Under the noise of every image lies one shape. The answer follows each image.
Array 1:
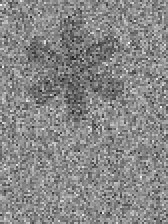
dark asterisk
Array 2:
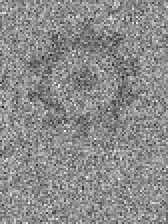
dark gear
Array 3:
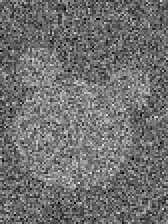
light bear's head
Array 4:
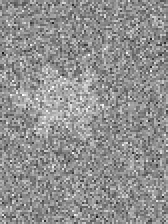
light turtle
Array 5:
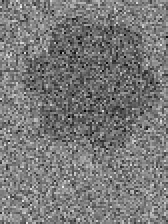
dark flower
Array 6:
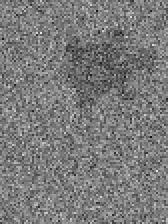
dark turtle
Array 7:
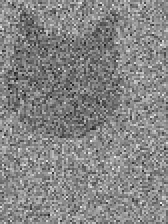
dark cat's head
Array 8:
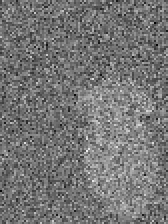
light footprint
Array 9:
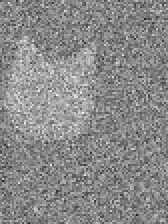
light cat's head
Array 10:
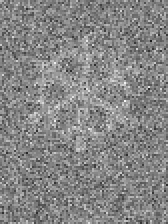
light snowflake
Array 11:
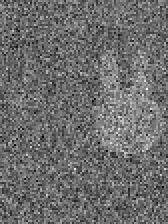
light rabbit's head
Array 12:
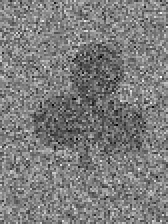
dark club
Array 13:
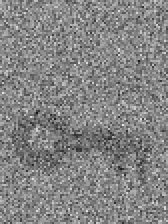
dark key
